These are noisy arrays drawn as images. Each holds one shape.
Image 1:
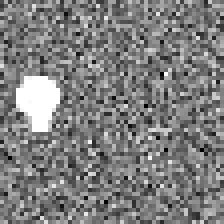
light bulb
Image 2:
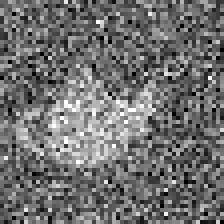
teapot
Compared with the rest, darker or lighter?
lighter
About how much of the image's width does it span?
two thirds
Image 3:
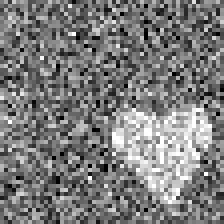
heart
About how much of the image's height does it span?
half
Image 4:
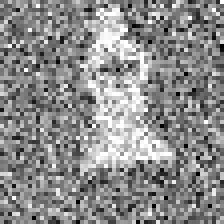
chess bishop
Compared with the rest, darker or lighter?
lighter
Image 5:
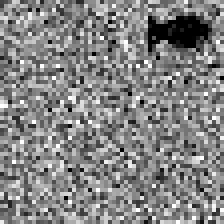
fish
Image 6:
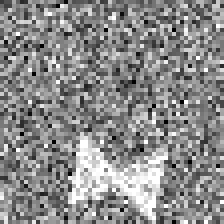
bow tie
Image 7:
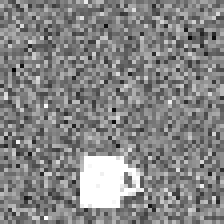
cup
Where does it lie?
bottom middle
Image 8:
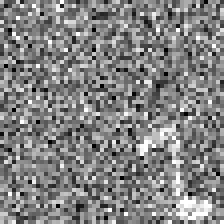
musical note
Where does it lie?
bottom right
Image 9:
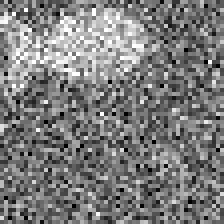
fish
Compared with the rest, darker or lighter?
lighter
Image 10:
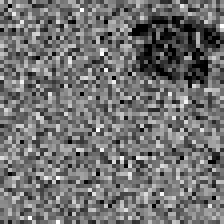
telephone
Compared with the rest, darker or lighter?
darker
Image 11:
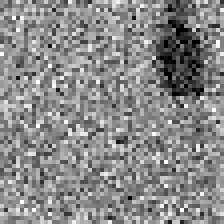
bottle
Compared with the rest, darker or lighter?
darker
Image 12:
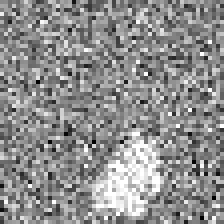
chess knight
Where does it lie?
bottom middle
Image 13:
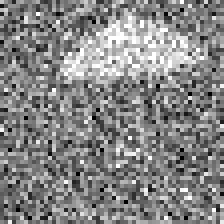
umbrella
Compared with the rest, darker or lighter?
lighter
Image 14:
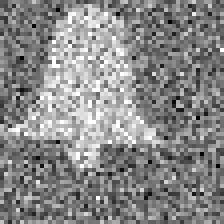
bell
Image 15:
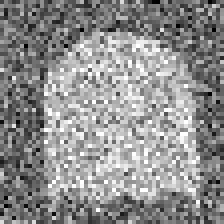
ghost
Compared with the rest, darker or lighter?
lighter
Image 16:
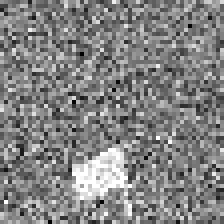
flag
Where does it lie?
bottom middle
